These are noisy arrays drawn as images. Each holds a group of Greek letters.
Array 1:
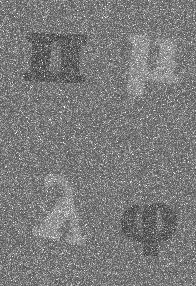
top left: dark pi; top right: light mu; bottom left: light lambda; bottom right: dark phi
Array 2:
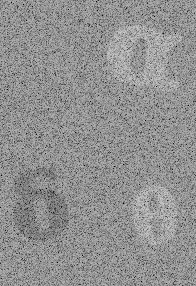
top right: light alpha; bottom left: dark delta; bottom right: light theta
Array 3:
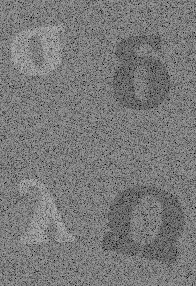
top left: light sigma; top right: dark delta; bottom left: light lambda; bottom right: dark omega
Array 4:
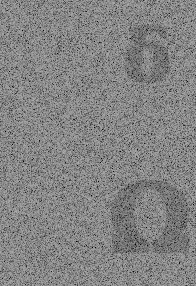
top right: dark delta; bottom right: dark omega
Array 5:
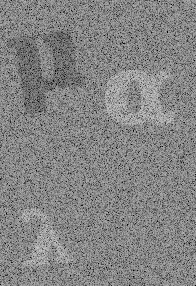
top left: dark mu; top right: light alpha; bottom left: light lambda
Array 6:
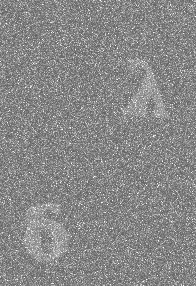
top right: light lambda; bottom left: light delta
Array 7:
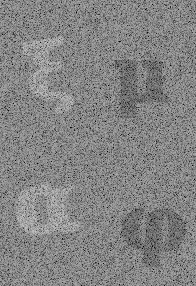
top left: light xi; top right: dark mu; bottom left: light alpha; bottom right: dark phi
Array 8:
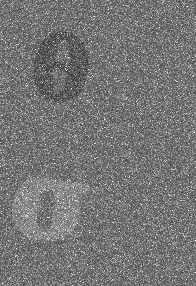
top left: dark theta; bottom left: light sigma
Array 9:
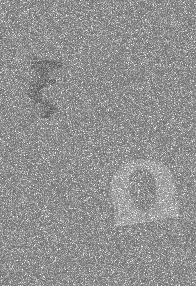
top left: dark xi; bottom right: light omega
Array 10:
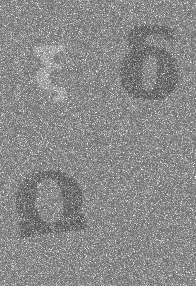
top left: light xi; top right: dark delta; bottom left: dark omega
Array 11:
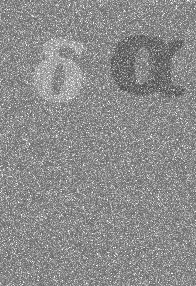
top left: light delta; top right: dark alpha
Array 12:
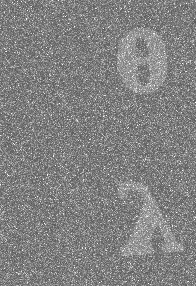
top right: light theta; bottom right: light lambda
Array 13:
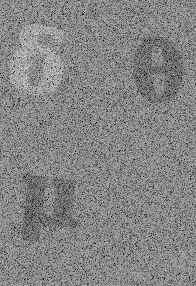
top left: light delta; top right: dark theta; bottom left: dark mu
